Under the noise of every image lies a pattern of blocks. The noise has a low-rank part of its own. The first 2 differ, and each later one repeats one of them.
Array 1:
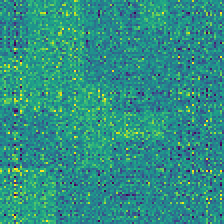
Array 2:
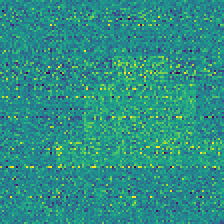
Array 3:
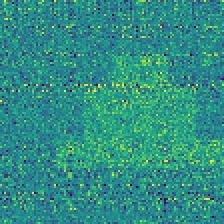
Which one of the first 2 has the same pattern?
2
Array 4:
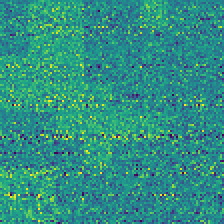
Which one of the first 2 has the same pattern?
1
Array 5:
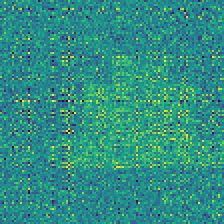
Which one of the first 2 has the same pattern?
2
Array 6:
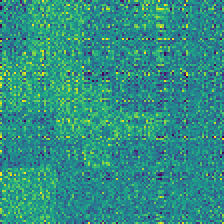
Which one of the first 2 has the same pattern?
1
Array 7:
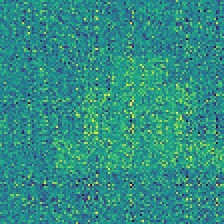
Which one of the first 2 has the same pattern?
2
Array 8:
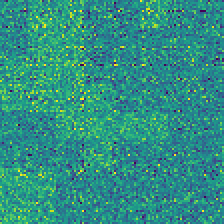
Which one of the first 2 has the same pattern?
1
